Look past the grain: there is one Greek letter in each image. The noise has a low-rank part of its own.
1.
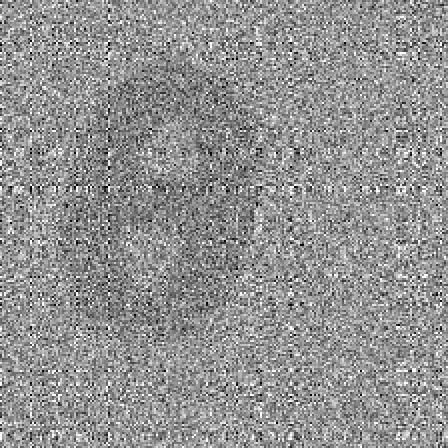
theta
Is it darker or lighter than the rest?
darker
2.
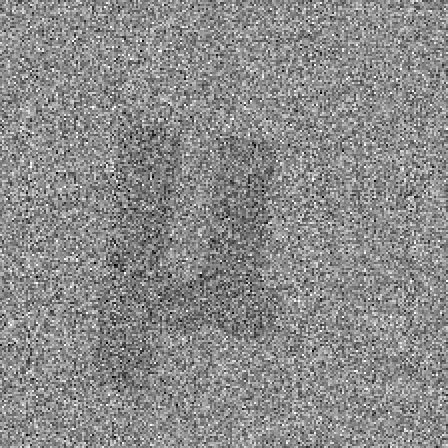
mu
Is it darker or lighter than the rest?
darker
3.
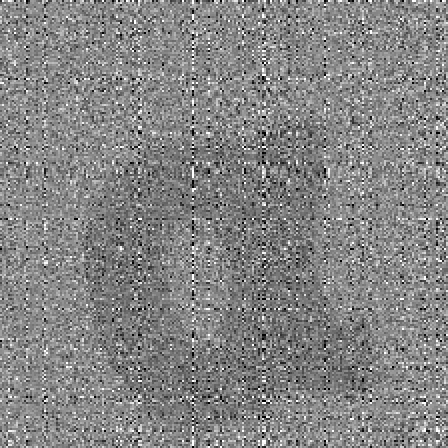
alpha
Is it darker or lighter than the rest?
darker
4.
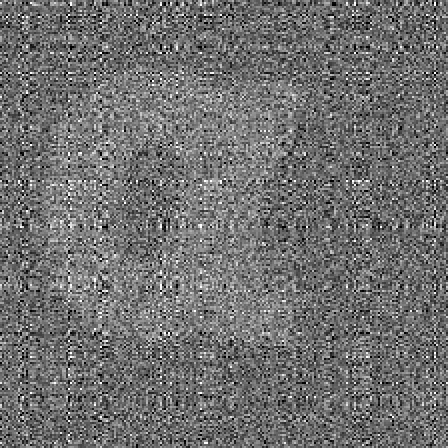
alpha
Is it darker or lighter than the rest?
lighter
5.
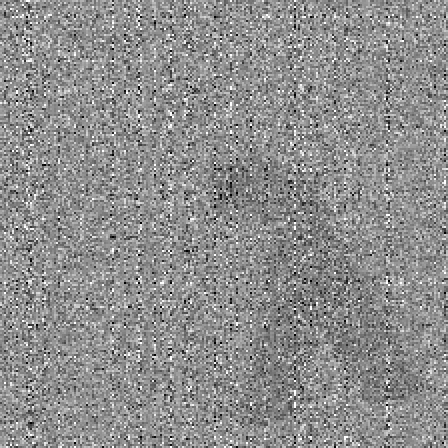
lambda
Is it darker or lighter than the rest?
darker
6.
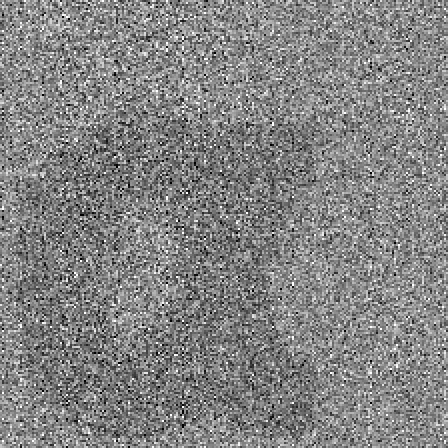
alpha
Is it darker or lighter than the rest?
darker
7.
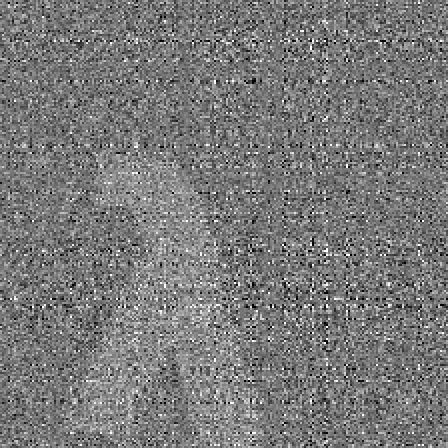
lambda
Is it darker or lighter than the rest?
lighter
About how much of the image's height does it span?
two thirds
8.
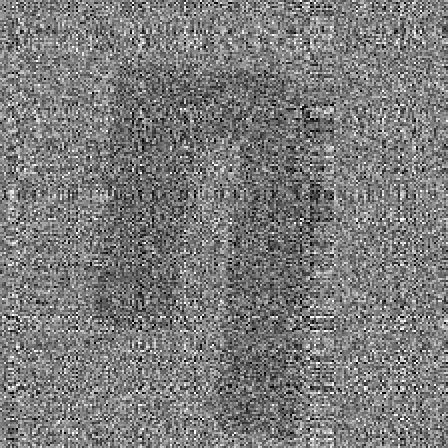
eta
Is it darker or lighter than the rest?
darker
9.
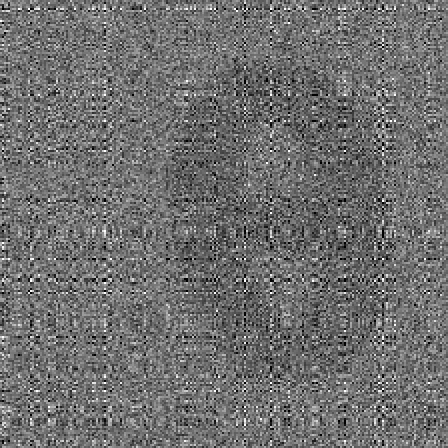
theta
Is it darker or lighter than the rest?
darker
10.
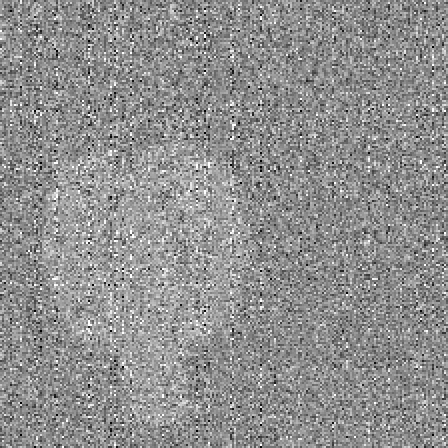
phi
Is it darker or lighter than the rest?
lighter
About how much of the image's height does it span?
two thirds
